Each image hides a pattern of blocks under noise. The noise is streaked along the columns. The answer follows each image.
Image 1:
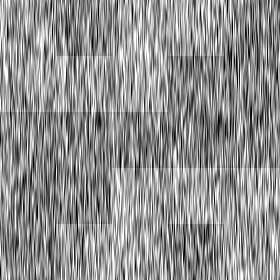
the same after a half turn
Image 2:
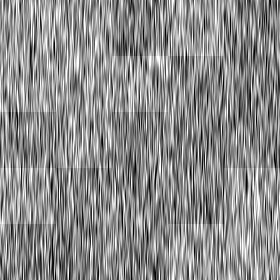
mirrored about the diagonal from the top left
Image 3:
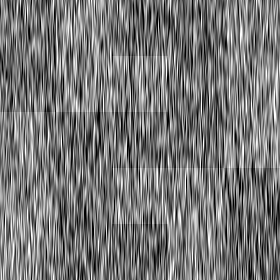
the same after a half turn
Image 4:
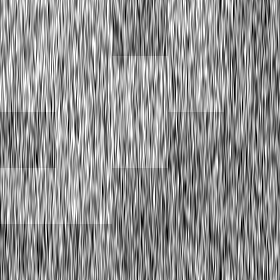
mirrored about the diagonal from the top left
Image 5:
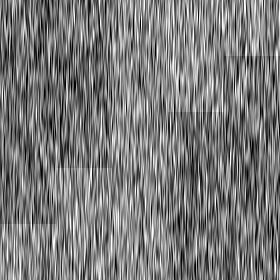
the same after a half turn
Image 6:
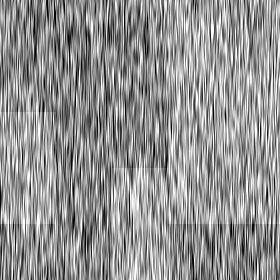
no symmetry
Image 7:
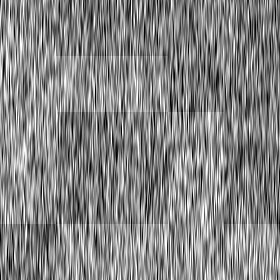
mirrored about the diagonal from the bottom left
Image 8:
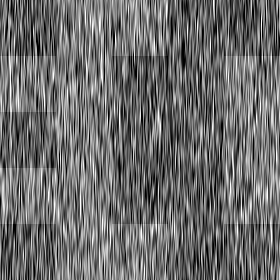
top and bottom mirror each other
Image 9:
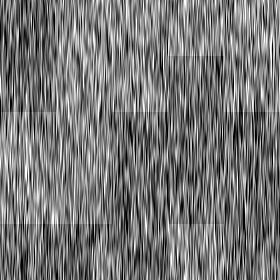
no symmetry
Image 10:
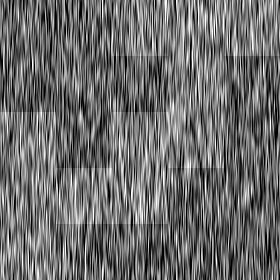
mirrored about the diagonal from the top left
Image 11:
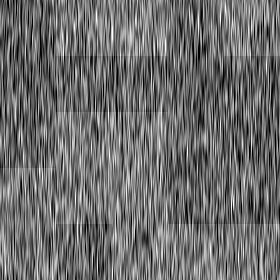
no symmetry
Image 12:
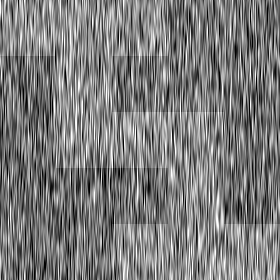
the same after a half turn
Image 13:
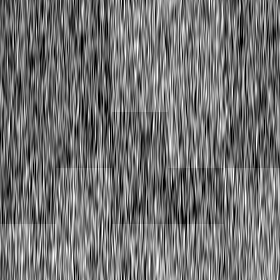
no symmetry
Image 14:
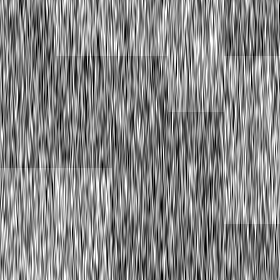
mirrored about the diagonal from the bottom left
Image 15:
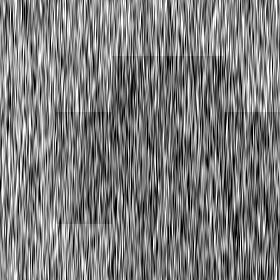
mirrored about the diagonal from the top left
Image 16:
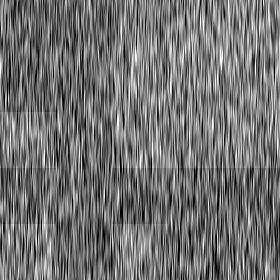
mirrored about the diagonal from the bottom left
